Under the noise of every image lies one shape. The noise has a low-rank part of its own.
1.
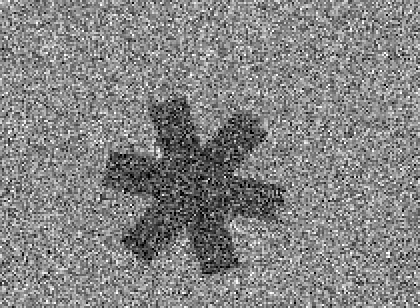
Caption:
dark asterisk
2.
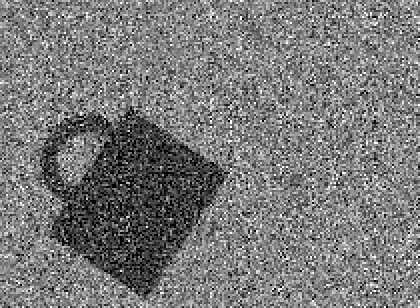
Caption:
dark cup
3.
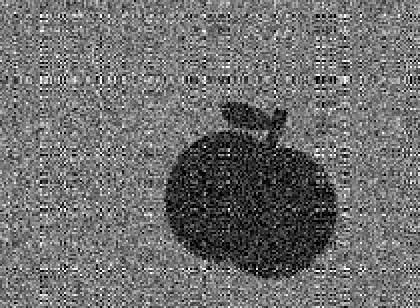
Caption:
dark apple
